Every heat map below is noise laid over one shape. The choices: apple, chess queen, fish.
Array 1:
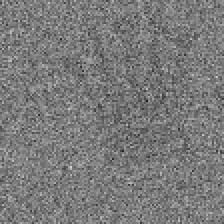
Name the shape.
chess queen
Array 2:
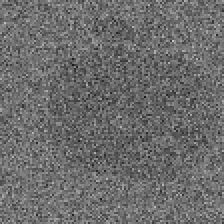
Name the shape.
apple
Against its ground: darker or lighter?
darker
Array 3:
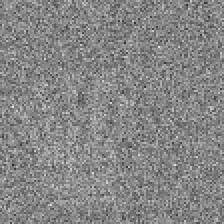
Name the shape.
chess queen
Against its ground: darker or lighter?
lighter
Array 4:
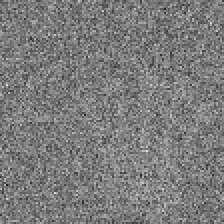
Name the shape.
chess queen
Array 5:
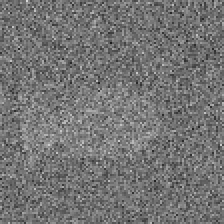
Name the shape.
fish
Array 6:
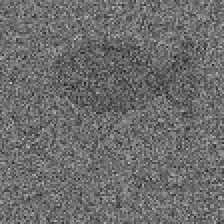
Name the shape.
fish
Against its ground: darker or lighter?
darker
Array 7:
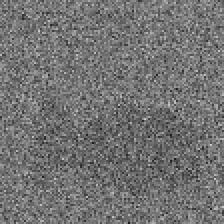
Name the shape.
fish
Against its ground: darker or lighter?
darker
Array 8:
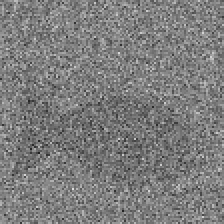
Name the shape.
fish
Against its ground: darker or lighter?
darker
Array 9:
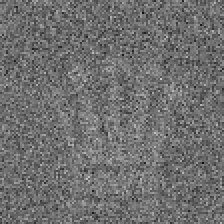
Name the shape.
chess queen
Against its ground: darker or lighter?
lighter
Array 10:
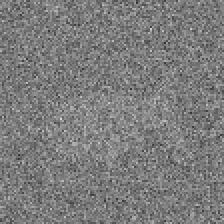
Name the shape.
fish
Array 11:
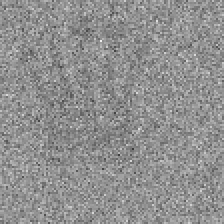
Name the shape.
chess queen
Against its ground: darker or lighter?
darker
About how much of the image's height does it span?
two thirds
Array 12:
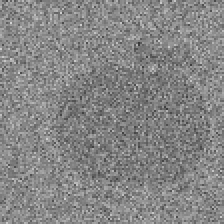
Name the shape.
apple
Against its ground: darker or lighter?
darker
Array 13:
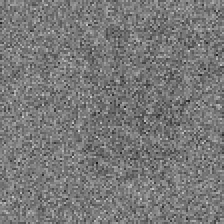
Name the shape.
chess queen
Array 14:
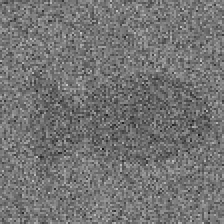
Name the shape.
fish
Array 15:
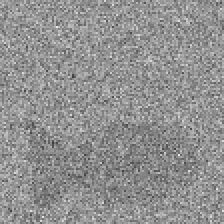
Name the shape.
fish
